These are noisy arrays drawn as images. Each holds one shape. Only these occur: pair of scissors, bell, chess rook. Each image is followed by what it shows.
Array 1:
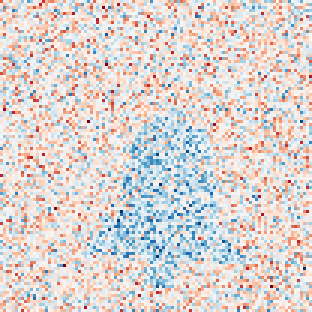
bell
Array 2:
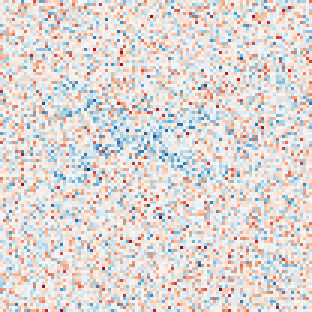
pair of scissors
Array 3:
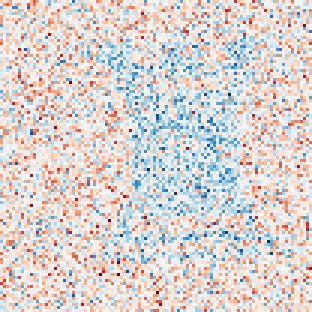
chess rook
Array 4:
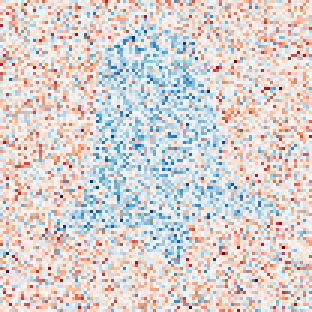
bell
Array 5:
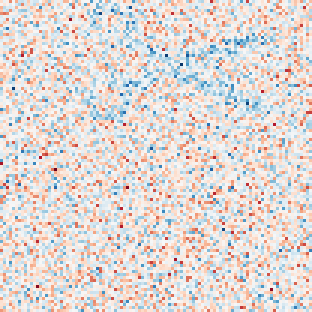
pair of scissors
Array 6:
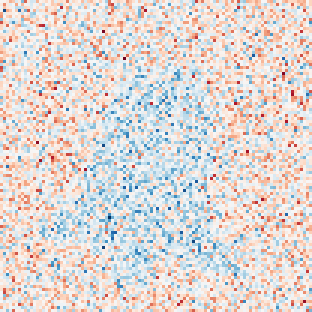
bell
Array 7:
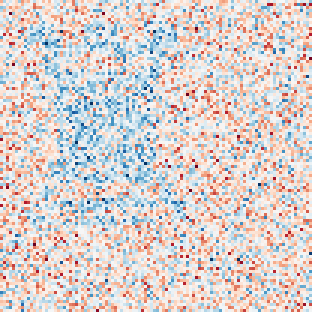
chess rook
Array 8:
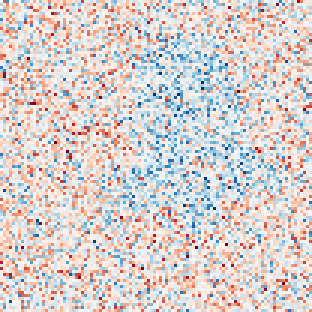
bell
